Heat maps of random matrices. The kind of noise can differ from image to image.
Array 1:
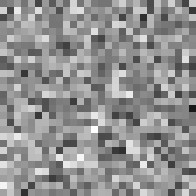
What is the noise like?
independent entries
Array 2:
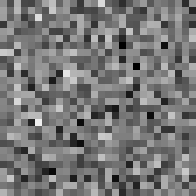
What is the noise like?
independent entries
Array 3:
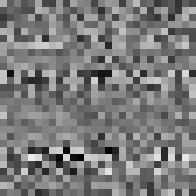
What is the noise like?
rows of uneven size
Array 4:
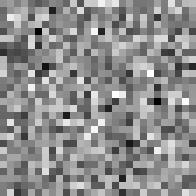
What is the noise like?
independent entries
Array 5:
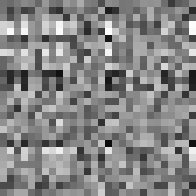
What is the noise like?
low rank plus noise
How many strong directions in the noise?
one
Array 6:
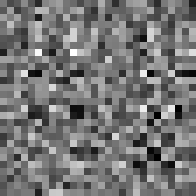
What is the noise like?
low rank plus noise
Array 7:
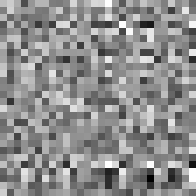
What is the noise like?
low rank plus noise
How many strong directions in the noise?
one
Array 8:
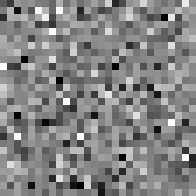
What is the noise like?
heavy tails
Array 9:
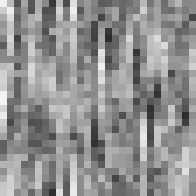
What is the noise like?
streaked along the columns
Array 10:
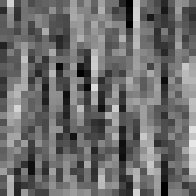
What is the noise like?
streaked along the columns
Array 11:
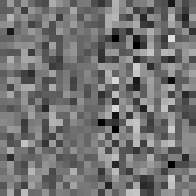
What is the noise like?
columns of uneven size
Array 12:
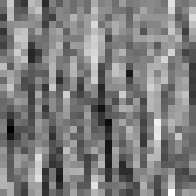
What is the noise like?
streaked along the columns
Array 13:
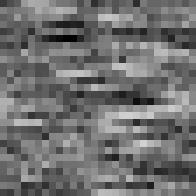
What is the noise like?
streaked along the rows
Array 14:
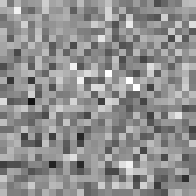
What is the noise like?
independent entries
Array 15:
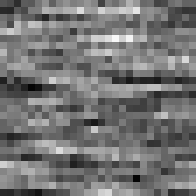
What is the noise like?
streaked along the rows
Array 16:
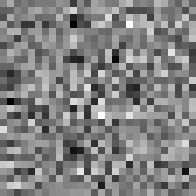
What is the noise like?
low rank plus noise
